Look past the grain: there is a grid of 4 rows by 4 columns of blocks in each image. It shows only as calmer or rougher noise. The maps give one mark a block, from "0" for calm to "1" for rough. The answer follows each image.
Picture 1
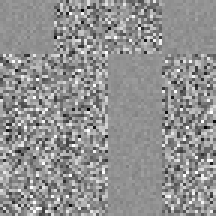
0 1 1 0
1 1 0 1
1 1 0 1
1 1 0 1
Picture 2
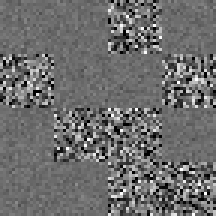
0 0 1 0
1 0 0 1
0 1 1 0
0 0 1 1
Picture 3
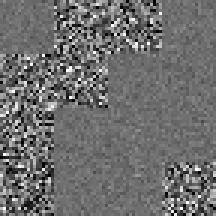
0 1 1 0
1 1 0 0
1 0 0 0
1 0 0 1
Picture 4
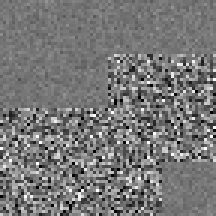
0 0 0 0
0 0 1 1
1 1 1 1
1 1 1 0
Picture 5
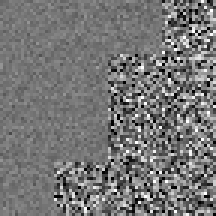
0 0 0 1
0 0 1 1
0 0 1 1
0 1 1 1
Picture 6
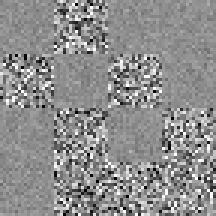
0 1 0 0
1 0 1 0
0 1 0 1
0 1 1 1
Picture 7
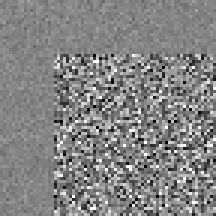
0 0 0 0
0 1 1 1
0 1 1 1
0 1 1 1
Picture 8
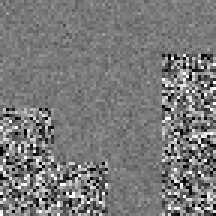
0 0 0 0
0 0 0 1
1 0 0 1
1 1 0 1
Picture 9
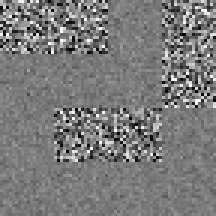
1 1 0 1
0 0 0 1
0 1 1 0
0 0 0 0
